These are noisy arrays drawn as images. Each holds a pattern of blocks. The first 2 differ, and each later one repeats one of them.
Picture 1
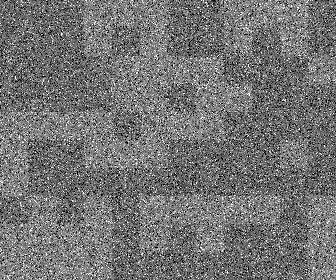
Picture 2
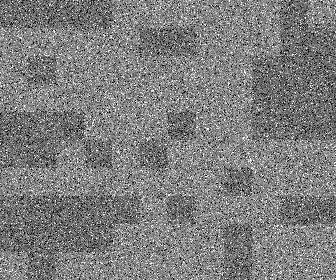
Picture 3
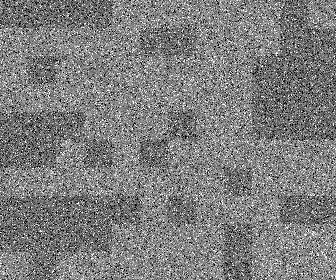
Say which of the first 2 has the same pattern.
2
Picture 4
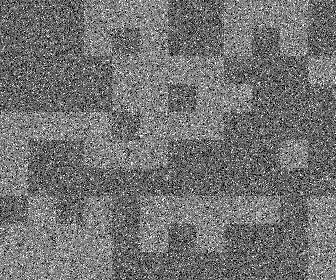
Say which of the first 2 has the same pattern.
1
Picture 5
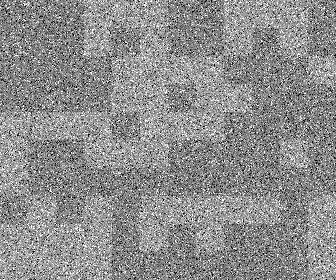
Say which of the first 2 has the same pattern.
1
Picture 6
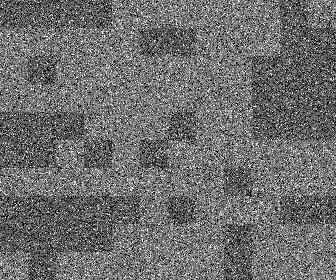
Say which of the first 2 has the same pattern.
2
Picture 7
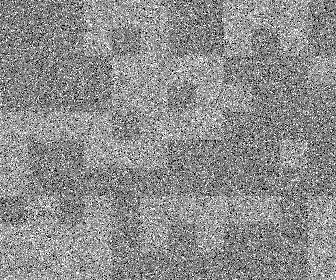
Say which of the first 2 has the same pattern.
1
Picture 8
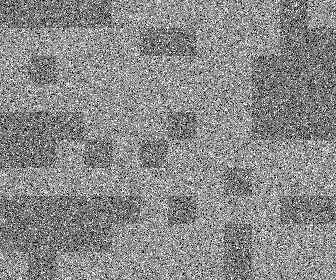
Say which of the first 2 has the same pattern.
2
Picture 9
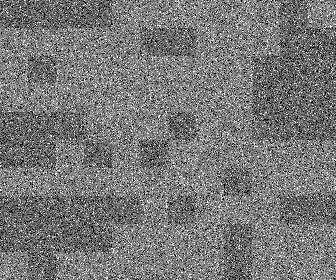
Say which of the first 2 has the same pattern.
2
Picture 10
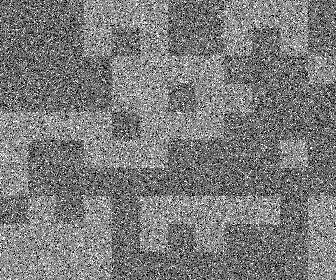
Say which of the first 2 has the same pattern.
1
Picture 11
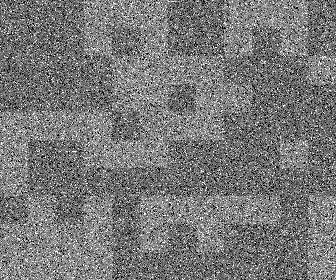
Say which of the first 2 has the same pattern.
1
